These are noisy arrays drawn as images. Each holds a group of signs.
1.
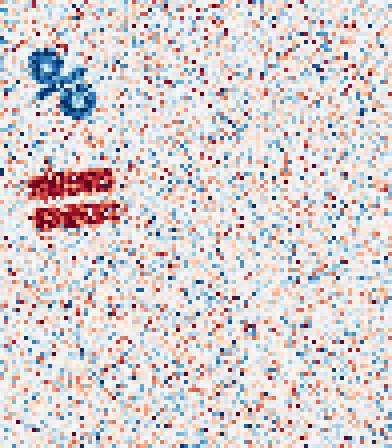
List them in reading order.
top left: blue percent sign; middle left: red equals sign
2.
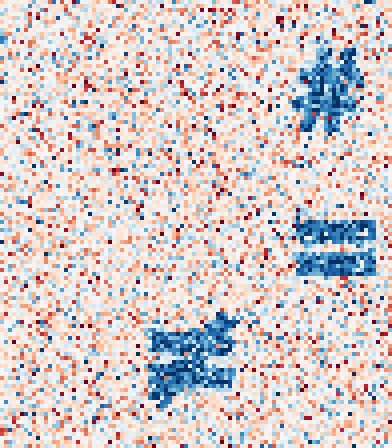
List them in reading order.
top right: blue hash sign; middle right: blue equals sign; bottom middle: blue not-equal sign
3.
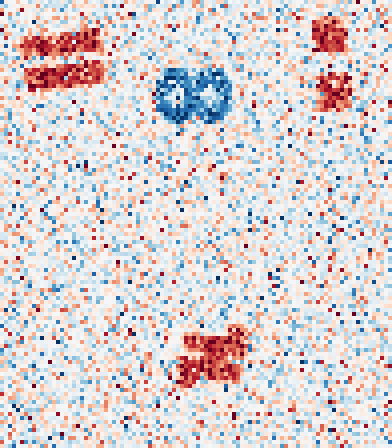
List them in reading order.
top left: red equals sign; top middle: blue infinity sign; top right: red colon; bottom middle: red not-equal sign
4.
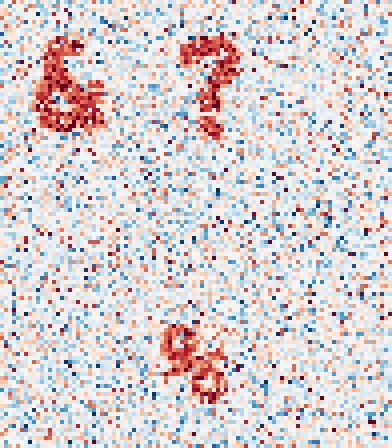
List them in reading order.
top left: red ampersand; top middle: red question mark; bottom middle: red percent sign
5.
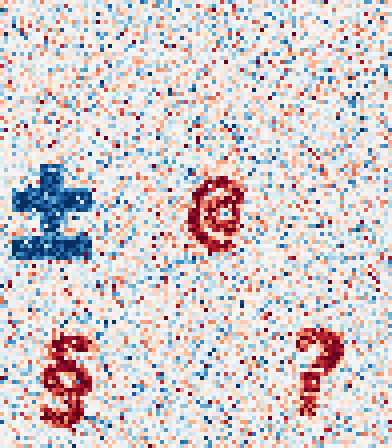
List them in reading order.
middle left: blue plus-minus sign; centre: red at sign; bottom left: red section sign; bottom right: red question mark
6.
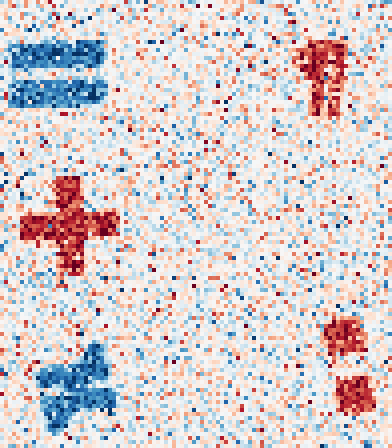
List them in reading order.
top left: blue equals sign; top right: red pilcrow; middle left: red plus sign; bottom left: blue not-equal sign; bottom right: red colon
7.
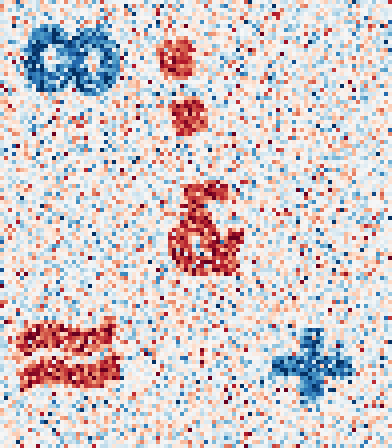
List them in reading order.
top left: blue infinity sign; top middle: red colon; centre: red ampersand; bottom left: red approximately sign; bottom right: blue plus sign
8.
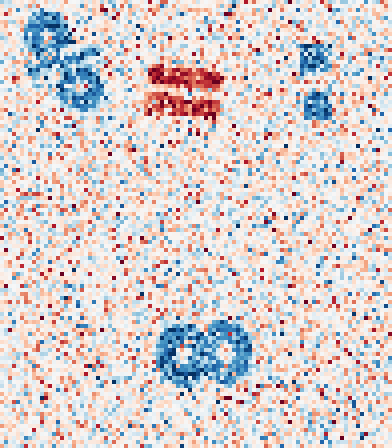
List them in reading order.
top left: blue percent sign; top middle: red equals sign; top right: blue colon; bottom middle: blue infinity sign
